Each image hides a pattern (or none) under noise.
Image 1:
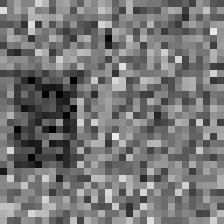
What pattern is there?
one block
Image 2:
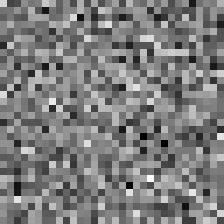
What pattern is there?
only noise
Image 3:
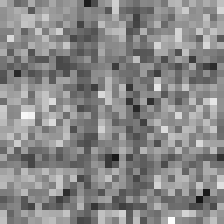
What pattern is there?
bands of rows crossing bands of columns
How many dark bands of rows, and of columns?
3 and 2
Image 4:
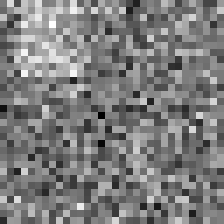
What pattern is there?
one block
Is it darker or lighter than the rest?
lighter
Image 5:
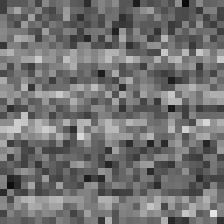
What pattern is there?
bands of rows
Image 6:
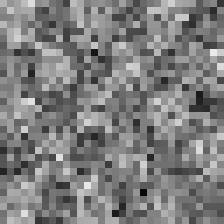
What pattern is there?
a checkerboard
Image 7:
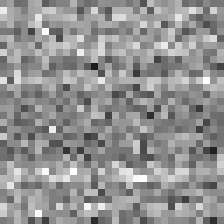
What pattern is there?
bands of rows
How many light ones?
5
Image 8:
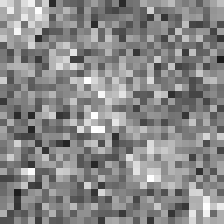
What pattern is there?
blocks along the diagonal
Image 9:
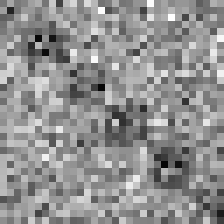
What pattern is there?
blocks along the diagonal
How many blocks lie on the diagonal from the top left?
6
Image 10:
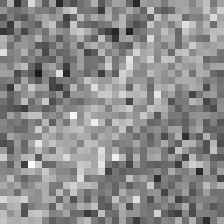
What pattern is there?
a diagonal band
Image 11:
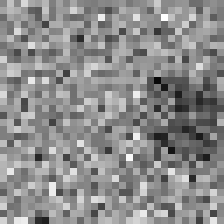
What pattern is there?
one block
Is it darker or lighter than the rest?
darker
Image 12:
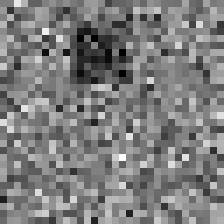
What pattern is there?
one block
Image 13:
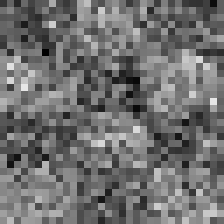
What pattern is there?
a checkerboard
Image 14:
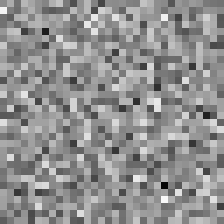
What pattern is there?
only noise
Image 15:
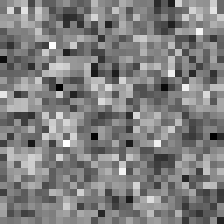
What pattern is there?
a checkerboard
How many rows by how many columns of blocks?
6 by 5
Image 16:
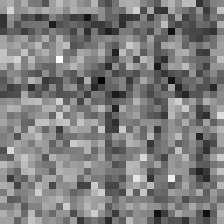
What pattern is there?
bands of rows crossing bands of columns
